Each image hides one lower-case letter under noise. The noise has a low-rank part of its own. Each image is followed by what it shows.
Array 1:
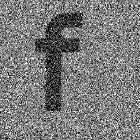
f
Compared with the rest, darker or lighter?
darker
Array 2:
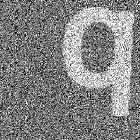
q
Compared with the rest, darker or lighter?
lighter
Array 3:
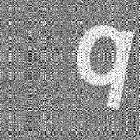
q
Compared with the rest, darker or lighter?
lighter
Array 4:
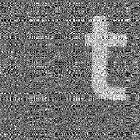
t
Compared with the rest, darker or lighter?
lighter
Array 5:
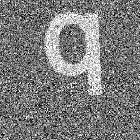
q
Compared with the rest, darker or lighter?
lighter
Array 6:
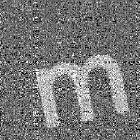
m
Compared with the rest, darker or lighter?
lighter
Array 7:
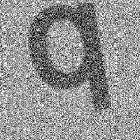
q
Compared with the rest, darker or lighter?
darker
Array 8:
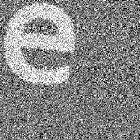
e
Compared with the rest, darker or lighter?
lighter
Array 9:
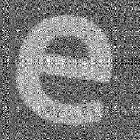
e
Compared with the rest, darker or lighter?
lighter
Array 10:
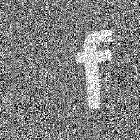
f
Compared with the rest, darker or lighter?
lighter
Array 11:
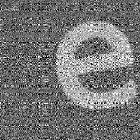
e
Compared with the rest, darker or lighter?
lighter
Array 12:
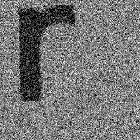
r
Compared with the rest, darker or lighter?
darker
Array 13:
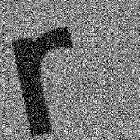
r
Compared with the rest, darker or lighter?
darker
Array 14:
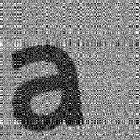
a
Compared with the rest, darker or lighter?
darker
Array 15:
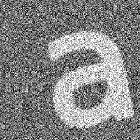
a
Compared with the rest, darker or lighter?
lighter
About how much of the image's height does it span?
two thirds
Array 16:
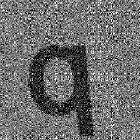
q
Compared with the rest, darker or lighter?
darker
